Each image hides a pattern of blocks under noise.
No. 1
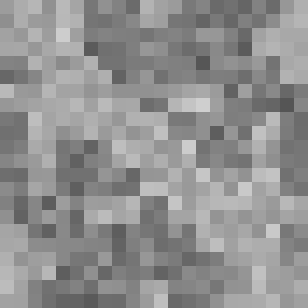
the same after a half turn
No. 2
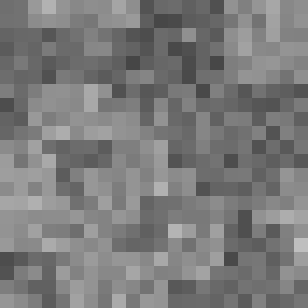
mirrored about the diagonal from the bottom left
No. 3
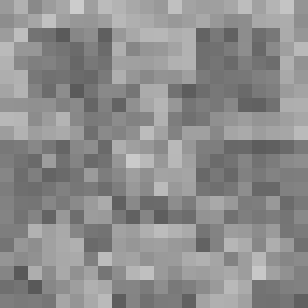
left and right mirror each other
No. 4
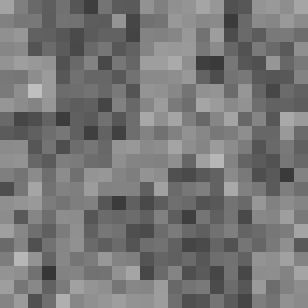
no symmetry
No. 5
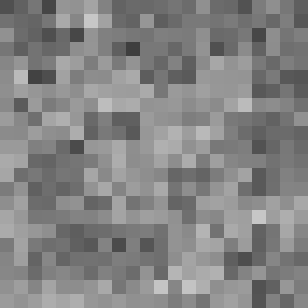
mirrored about the diagonal from the bottom left
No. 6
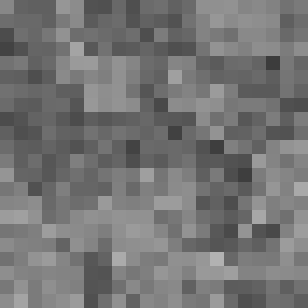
no symmetry
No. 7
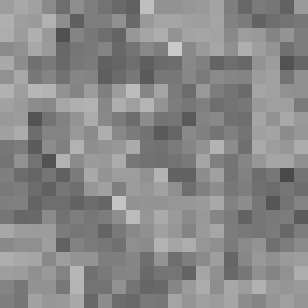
mirrored about the diagonal from the bottom left
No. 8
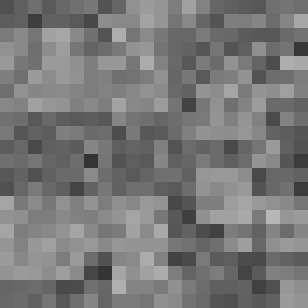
top and bottom mirror each other
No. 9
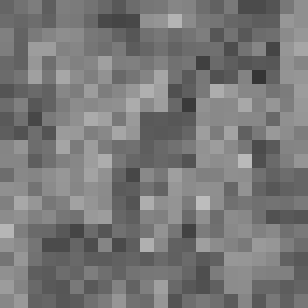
the same after a half turn
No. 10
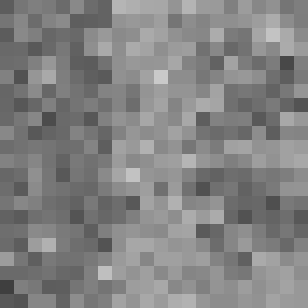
top and bottom mirror each other
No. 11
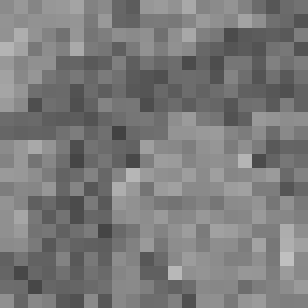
mirrored about the diagonal from the top left
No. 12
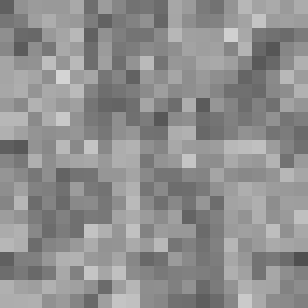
the same after a half turn
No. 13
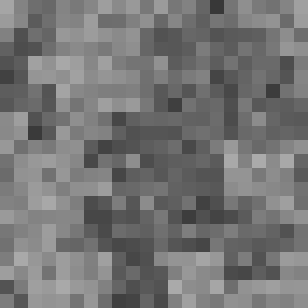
no symmetry
